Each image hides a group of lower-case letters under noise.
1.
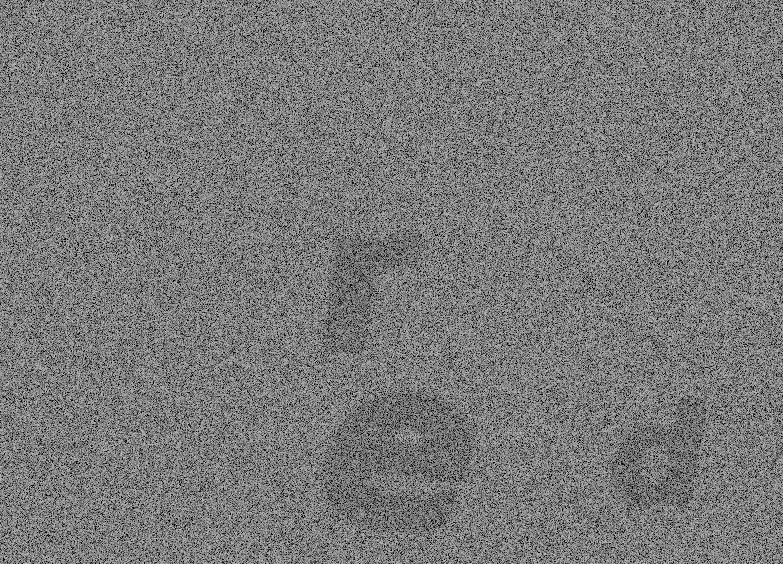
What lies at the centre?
r
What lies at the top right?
nothing
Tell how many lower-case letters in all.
3
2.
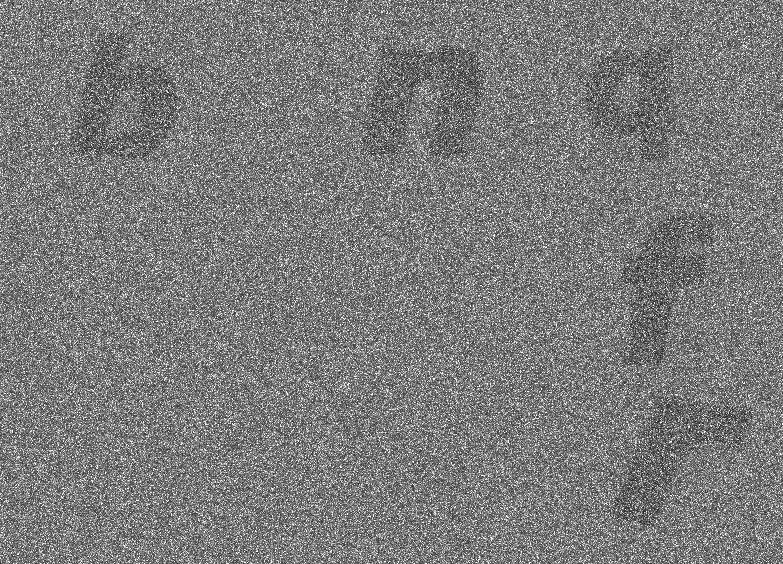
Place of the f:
middle right
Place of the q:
top right
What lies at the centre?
nothing
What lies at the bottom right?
r
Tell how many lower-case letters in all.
5
